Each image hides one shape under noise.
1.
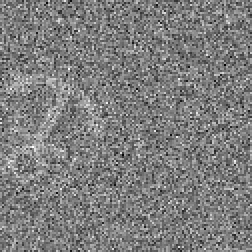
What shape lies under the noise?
anchor
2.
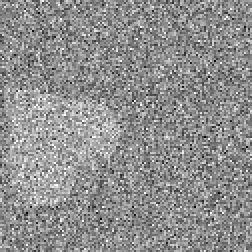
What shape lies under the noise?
heart
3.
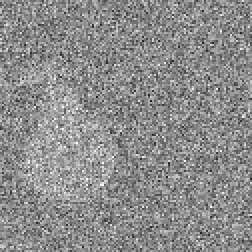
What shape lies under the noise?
pear
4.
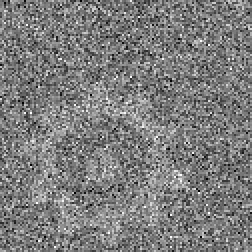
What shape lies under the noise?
gear
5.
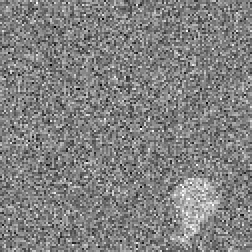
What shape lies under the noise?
pear
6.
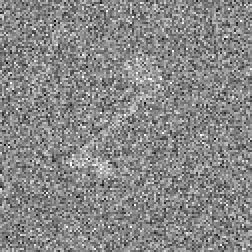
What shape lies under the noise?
musical note
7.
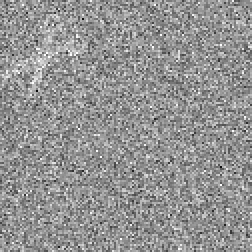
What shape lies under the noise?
pair of scissors
